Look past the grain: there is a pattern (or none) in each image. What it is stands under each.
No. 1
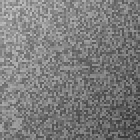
a smooth slope
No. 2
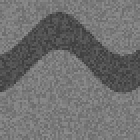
a wavy band
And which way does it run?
left to right
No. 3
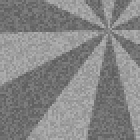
spokes from one point
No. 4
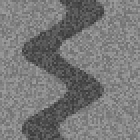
a wavy band
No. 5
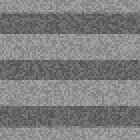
horizontal stripes
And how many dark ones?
3
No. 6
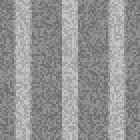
vertical stripes
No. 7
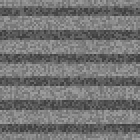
horizontal stripes
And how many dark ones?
6
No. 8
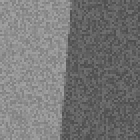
a sharp edge
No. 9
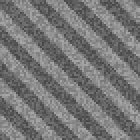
diagonal stripes
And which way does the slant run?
top left to bottom right
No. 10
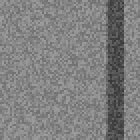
one vertical stripe
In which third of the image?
right
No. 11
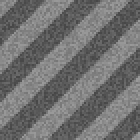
diagonal stripes
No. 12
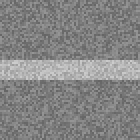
one horizontal stripe
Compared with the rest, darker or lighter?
lighter
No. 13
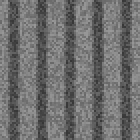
vertical stripes
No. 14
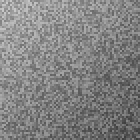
a smooth slope
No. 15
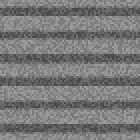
horizontal stripes
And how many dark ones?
6
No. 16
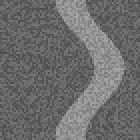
a wavy band
